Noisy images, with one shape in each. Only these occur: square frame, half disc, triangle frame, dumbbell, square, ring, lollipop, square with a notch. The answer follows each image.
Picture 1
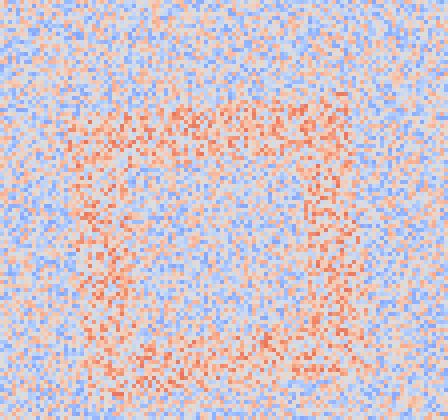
square frame
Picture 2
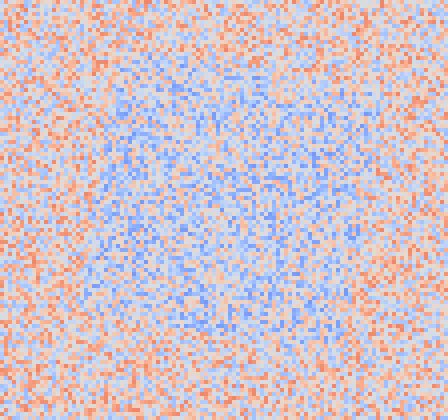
square
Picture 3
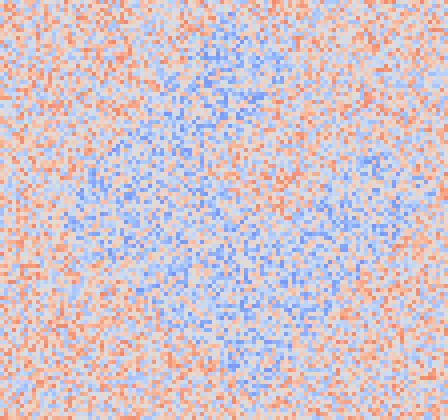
square with a notch
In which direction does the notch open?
up and right
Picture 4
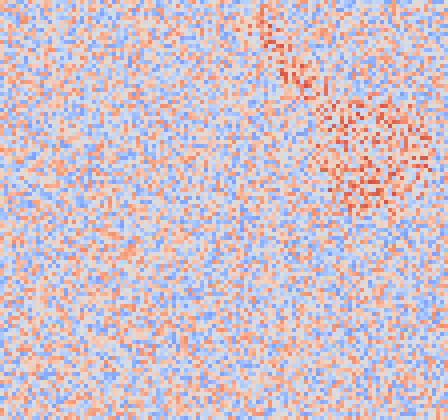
lollipop
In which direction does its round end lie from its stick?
down and right
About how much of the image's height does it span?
half
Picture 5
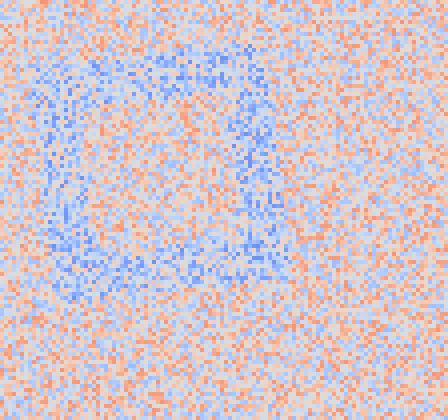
square frame
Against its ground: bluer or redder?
bluer
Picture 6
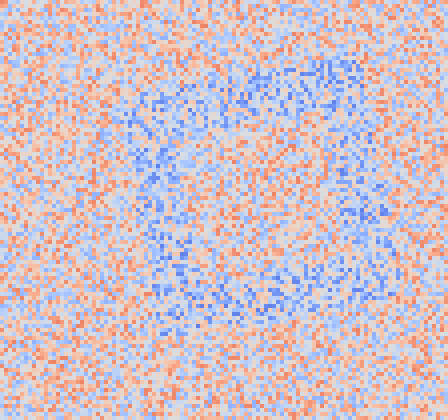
square frame
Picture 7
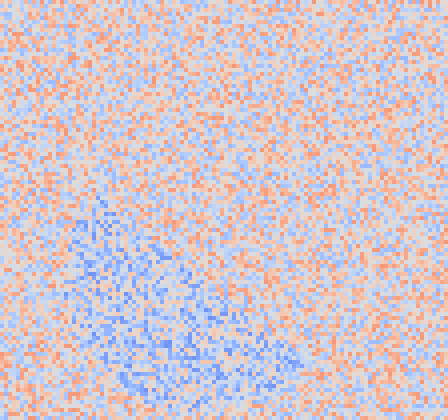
half disc
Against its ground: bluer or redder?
bluer
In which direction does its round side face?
down and left
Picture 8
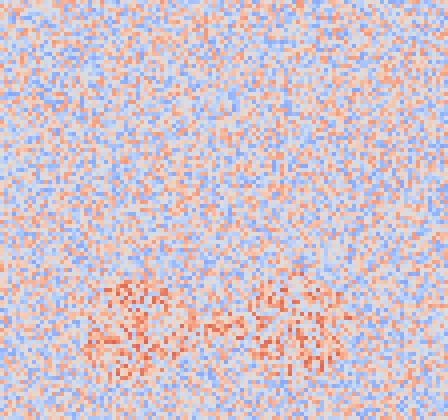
dumbbell
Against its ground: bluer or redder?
redder
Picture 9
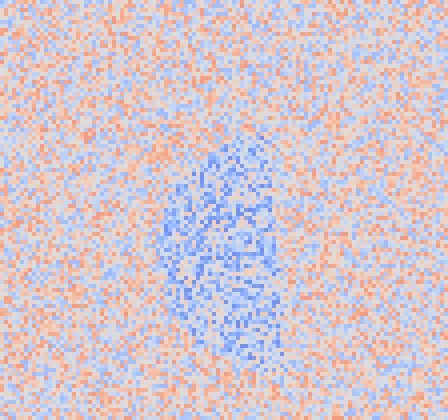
half disc
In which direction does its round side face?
left
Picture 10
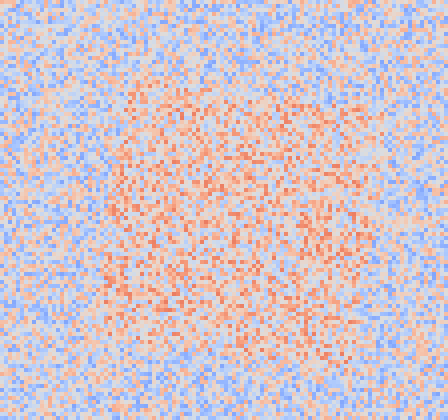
square
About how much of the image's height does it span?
two thirds
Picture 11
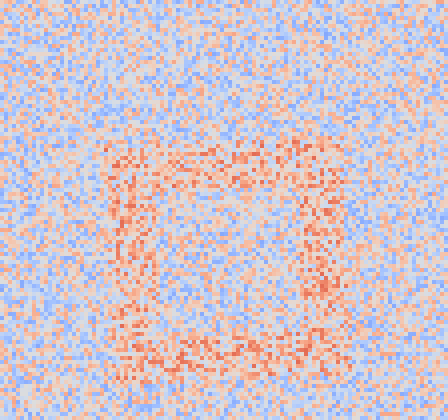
square frame
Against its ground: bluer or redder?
redder
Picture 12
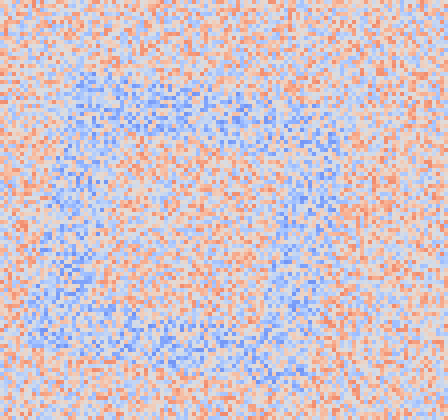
square frame
